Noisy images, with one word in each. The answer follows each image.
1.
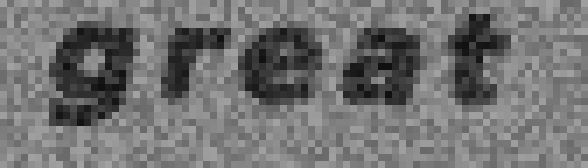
great
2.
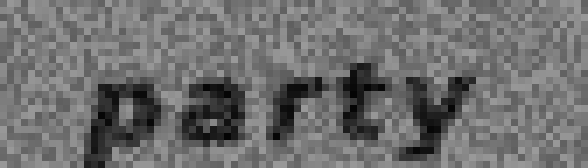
party
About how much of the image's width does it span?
two thirds
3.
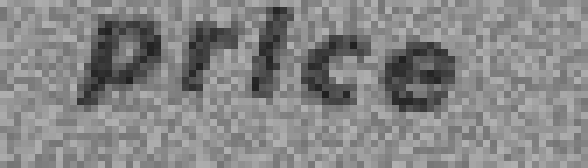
price
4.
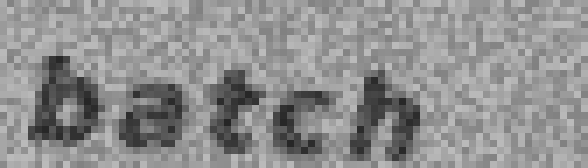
batch
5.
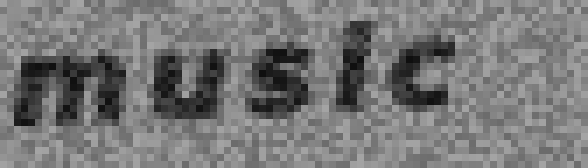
music
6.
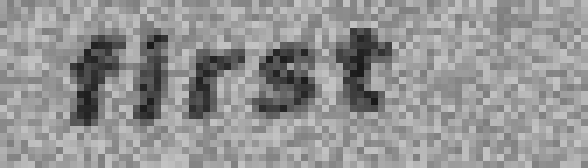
first
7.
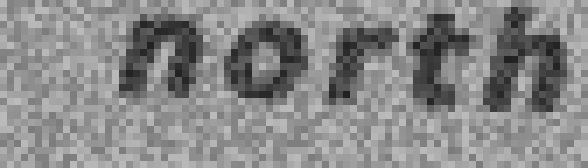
north
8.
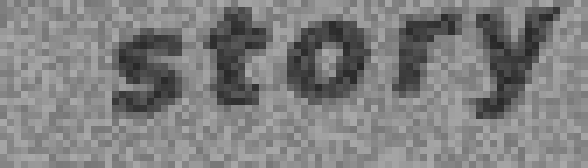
story
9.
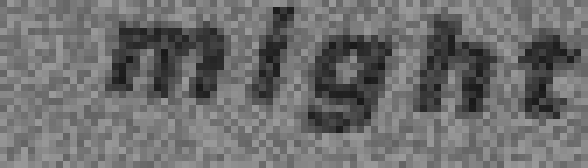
might
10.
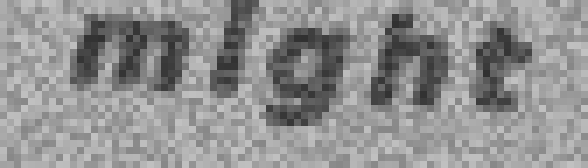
might
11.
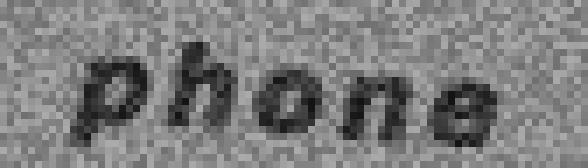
phone
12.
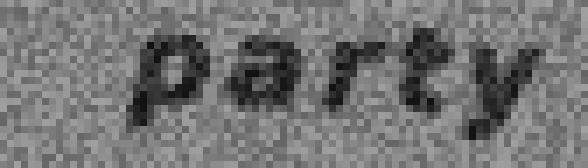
party
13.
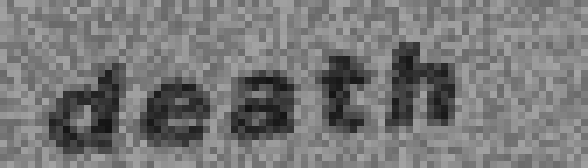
death
